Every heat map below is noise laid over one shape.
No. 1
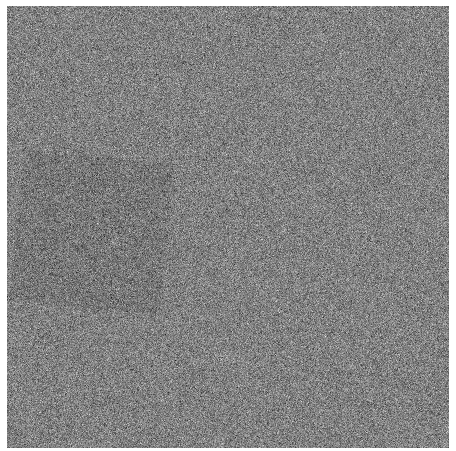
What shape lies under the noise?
square
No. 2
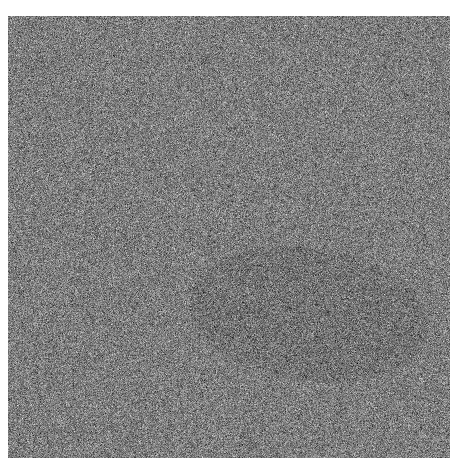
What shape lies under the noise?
ellipse
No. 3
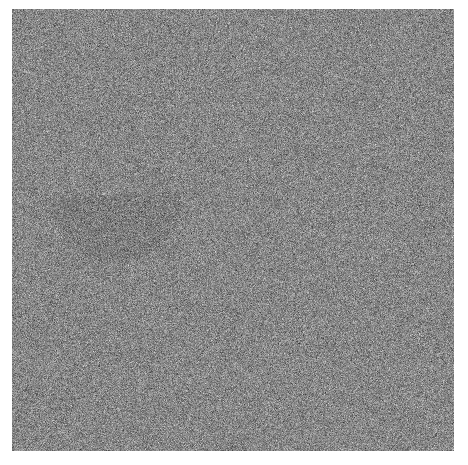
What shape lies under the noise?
half disc
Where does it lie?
middle left
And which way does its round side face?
down
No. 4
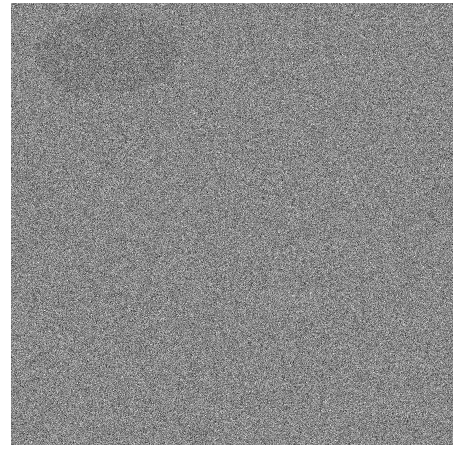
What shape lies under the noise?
ellipse
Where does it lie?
top left
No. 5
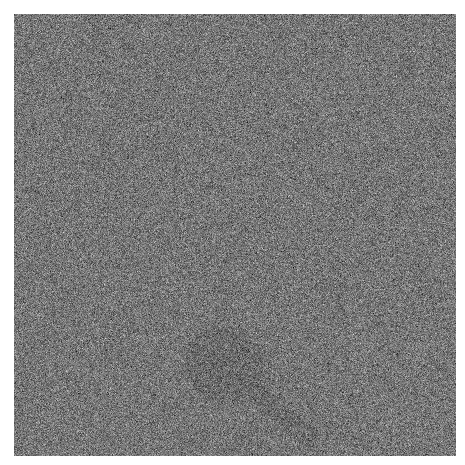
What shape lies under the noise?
lollipop
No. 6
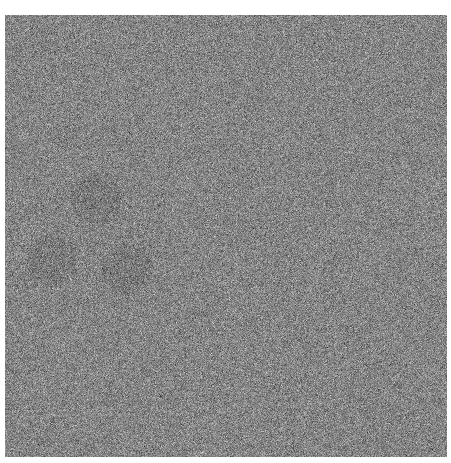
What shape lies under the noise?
three dots
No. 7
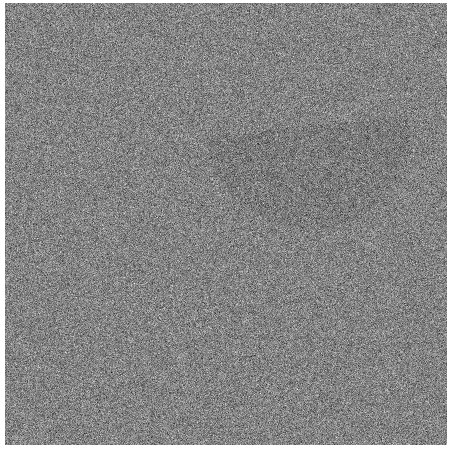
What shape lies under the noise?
half disc
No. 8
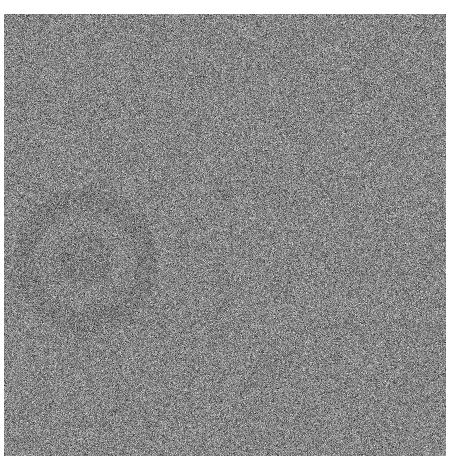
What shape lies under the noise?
bullseye
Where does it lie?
middle left
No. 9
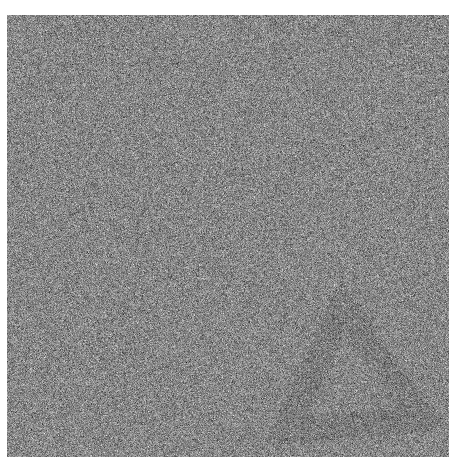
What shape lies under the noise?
triangle frame
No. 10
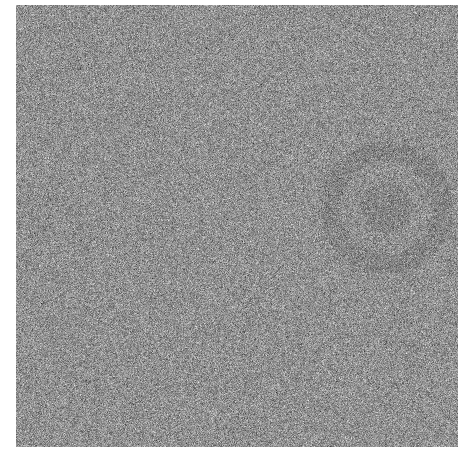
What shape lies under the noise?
bullseye
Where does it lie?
middle right
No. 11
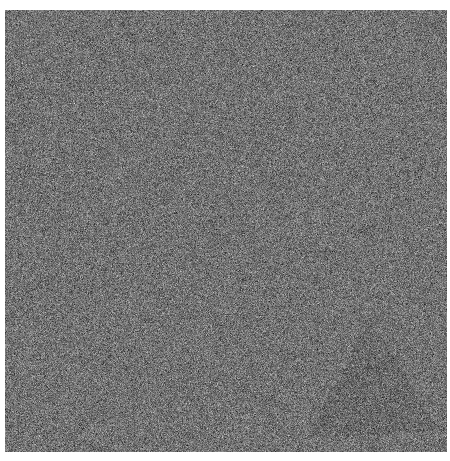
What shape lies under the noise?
triangle
